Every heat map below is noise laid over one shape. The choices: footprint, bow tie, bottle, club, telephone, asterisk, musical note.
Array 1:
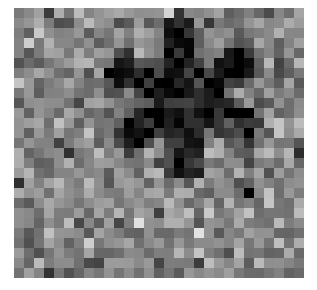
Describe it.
dark asterisk
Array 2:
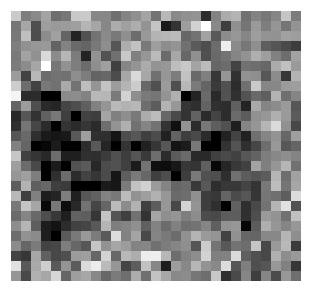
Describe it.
dark bow tie
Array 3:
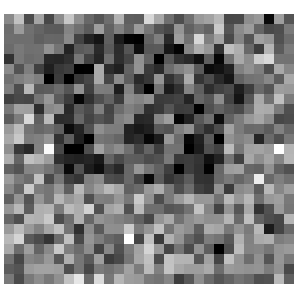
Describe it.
dark telephone
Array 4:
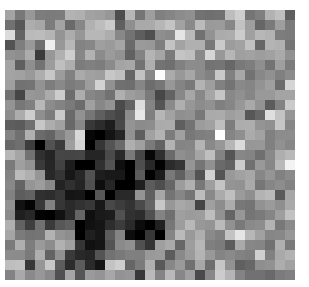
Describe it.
dark asterisk
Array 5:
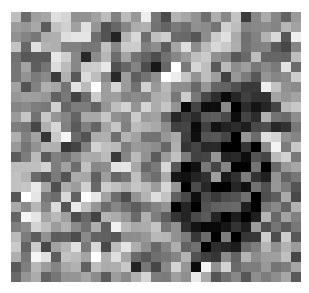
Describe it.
dark footprint
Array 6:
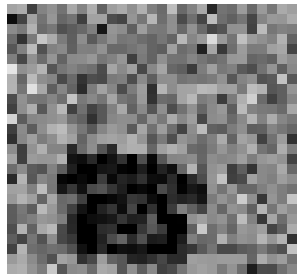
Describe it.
dark telephone
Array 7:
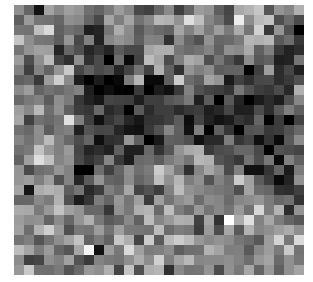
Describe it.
dark bow tie
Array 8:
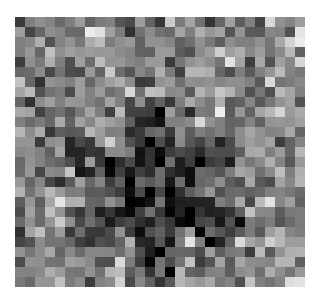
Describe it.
dark asterisk
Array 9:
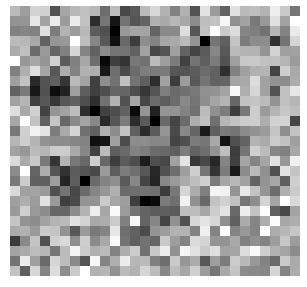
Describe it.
dark asterisk
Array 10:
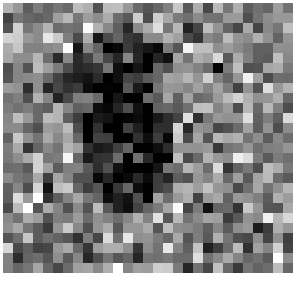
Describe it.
dark footprint
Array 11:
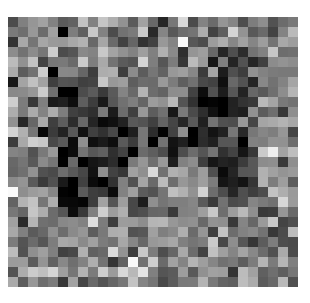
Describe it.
dark bow tie
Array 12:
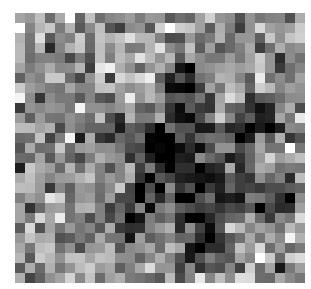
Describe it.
dark asterisk
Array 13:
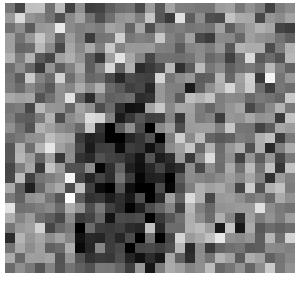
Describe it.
dark bottle
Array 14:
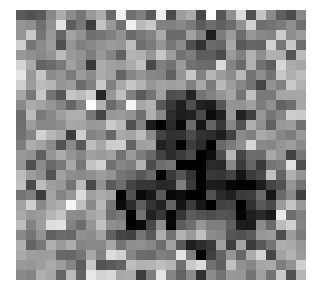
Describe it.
dark club
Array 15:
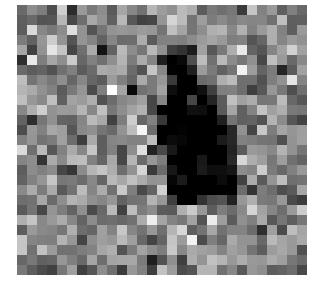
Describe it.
dark bottle
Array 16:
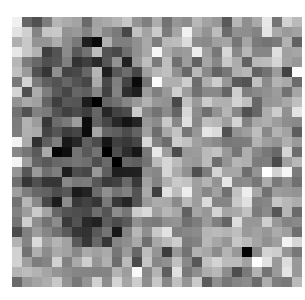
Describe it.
dark footprint
